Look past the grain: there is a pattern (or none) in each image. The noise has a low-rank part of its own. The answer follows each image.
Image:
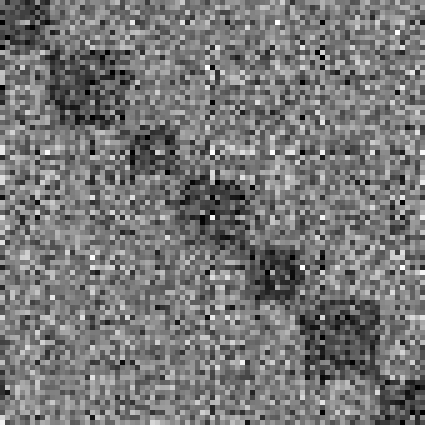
blocks along the diagonal
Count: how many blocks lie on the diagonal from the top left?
7
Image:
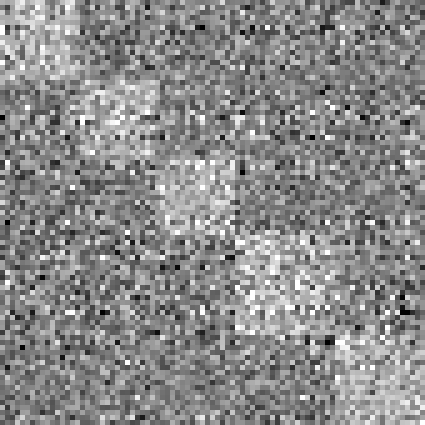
blocks along the diagonal
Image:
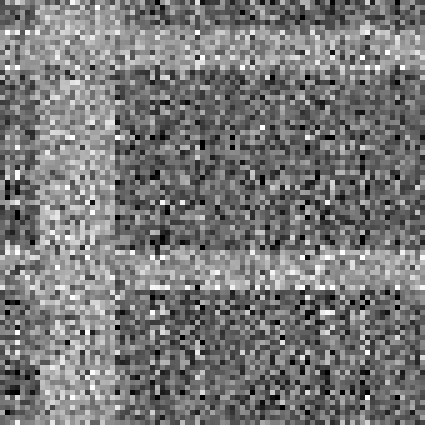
bands of rows crossing bands of columns
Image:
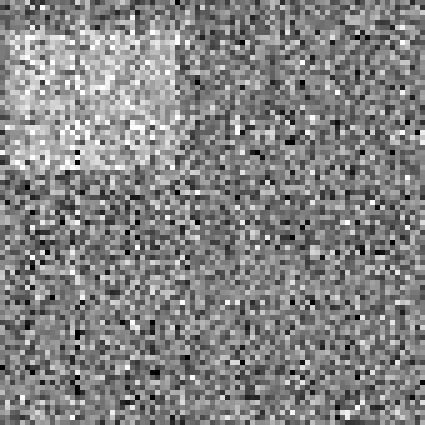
one block
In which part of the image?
top left
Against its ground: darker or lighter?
lighter
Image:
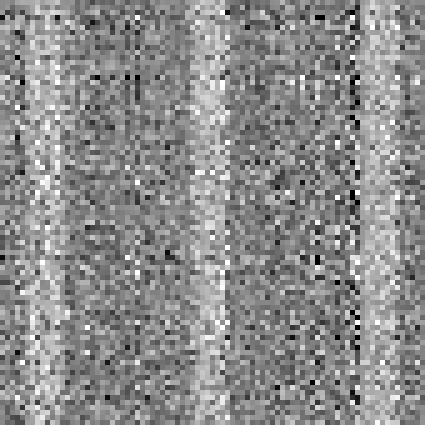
bands of columns
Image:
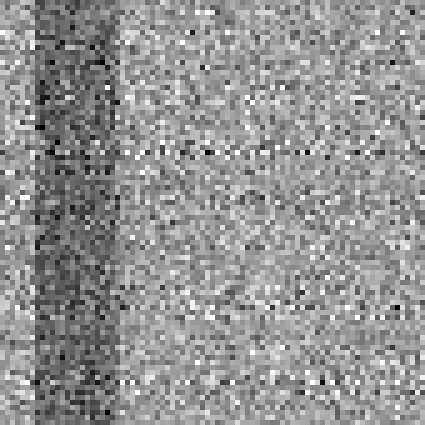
one band of columns
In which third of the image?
left
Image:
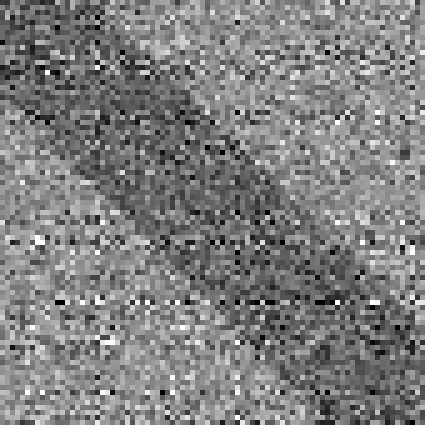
a diagonal band
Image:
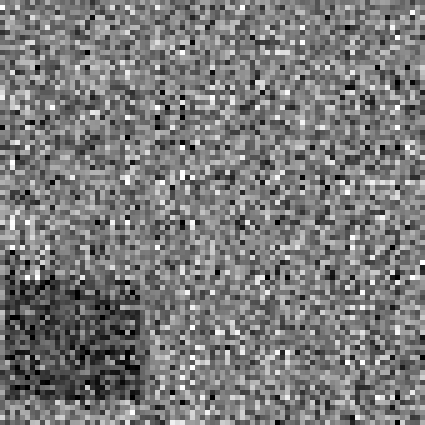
one block
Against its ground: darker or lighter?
darker
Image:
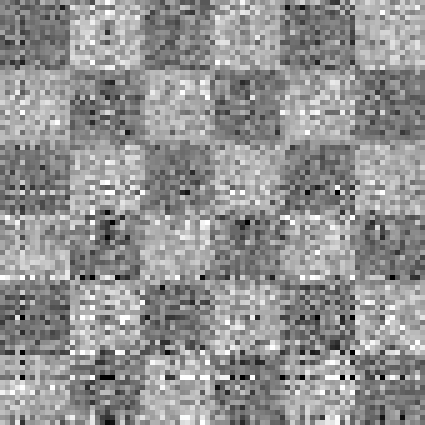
a checkerboard
